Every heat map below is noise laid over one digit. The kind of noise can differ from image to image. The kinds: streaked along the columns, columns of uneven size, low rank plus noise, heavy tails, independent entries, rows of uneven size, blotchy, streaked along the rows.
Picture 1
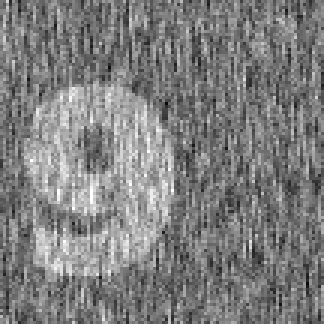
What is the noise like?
streaked along the columns
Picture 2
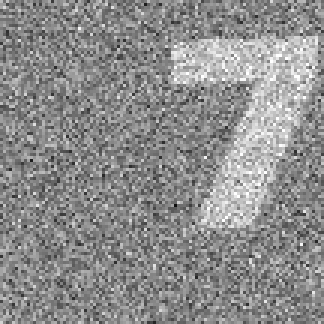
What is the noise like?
independent entries
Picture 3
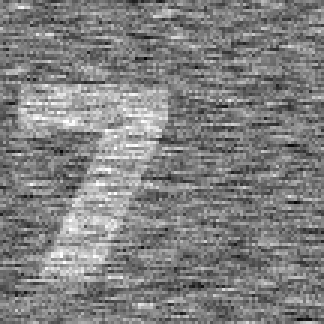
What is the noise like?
streaked along the rows
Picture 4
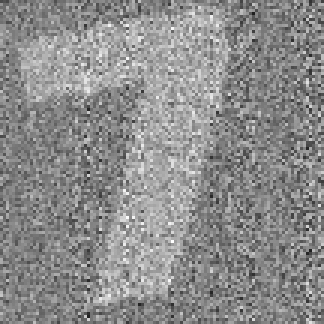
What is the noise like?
columns of uneven size
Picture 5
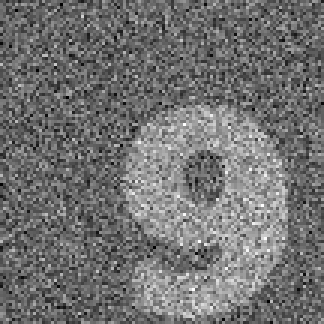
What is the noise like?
independent entries
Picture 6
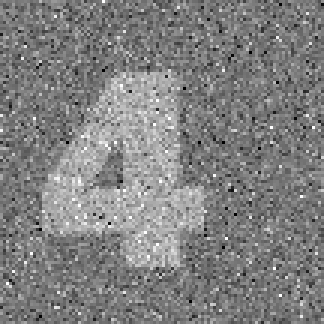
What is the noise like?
heavy tails
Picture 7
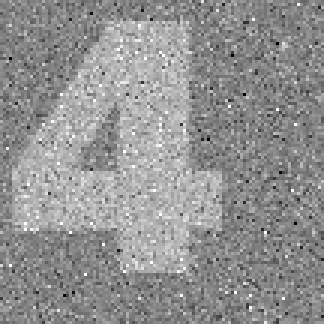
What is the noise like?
heavy tails
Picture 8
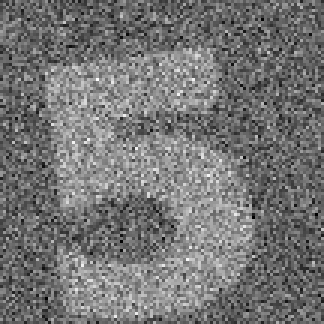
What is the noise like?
independent entries
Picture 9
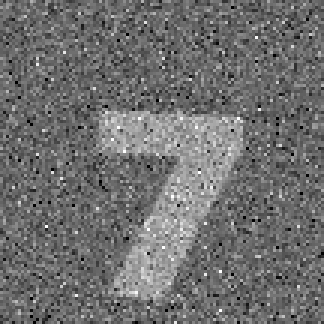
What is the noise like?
heavy tails
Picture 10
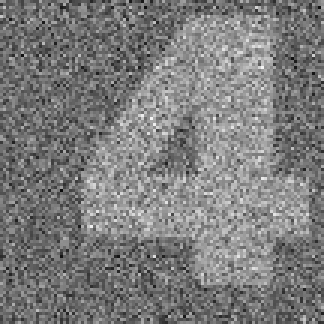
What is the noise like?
low rank plus noise
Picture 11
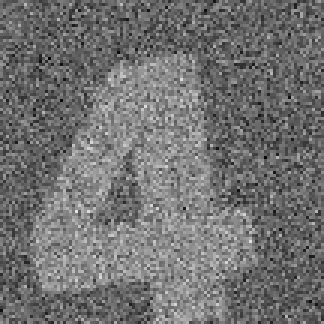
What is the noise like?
independent entries
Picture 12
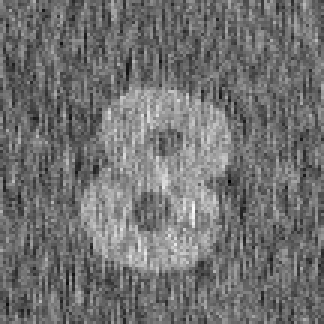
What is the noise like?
streaked along the columns
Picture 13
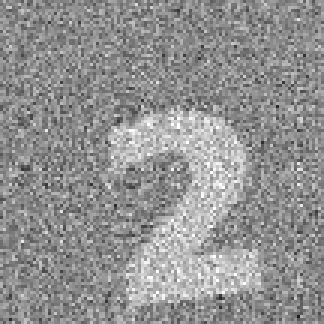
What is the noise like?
low rank plus noise
